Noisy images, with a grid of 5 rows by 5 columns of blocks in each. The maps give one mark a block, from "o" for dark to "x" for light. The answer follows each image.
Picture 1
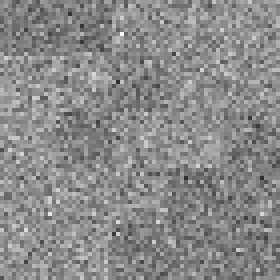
o o x x x
x x o x x
x o x x o
x x x o o
x x o o o
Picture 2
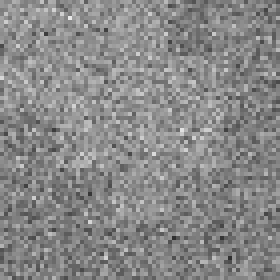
x x x o o
x x x x o
o x x x o
o o x o o
o o o o o
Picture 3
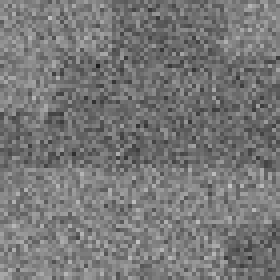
x x o o x
x o o o o
o o o o o
x x x x x
x x x x o
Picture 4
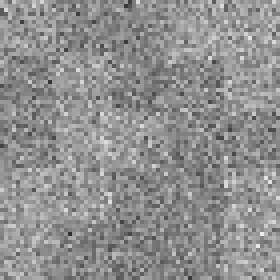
x o o x x
o x o o x
o x x o o
x x o o x
x o o o x
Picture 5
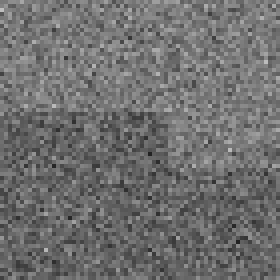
x x x x x
x x x x x
o o o x x
o o o o o
o o o o o
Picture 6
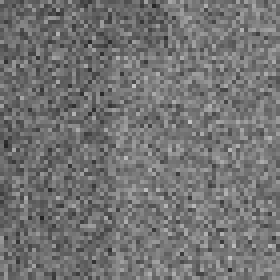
o o o x x
o o x x x
o o x x x
o o x x x
o o x x x
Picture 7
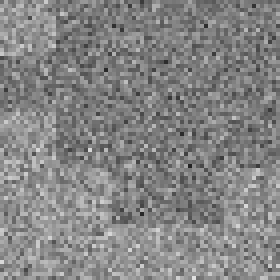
x o o o o
o o o o o
x o o o o
x x o o x
x x x x x
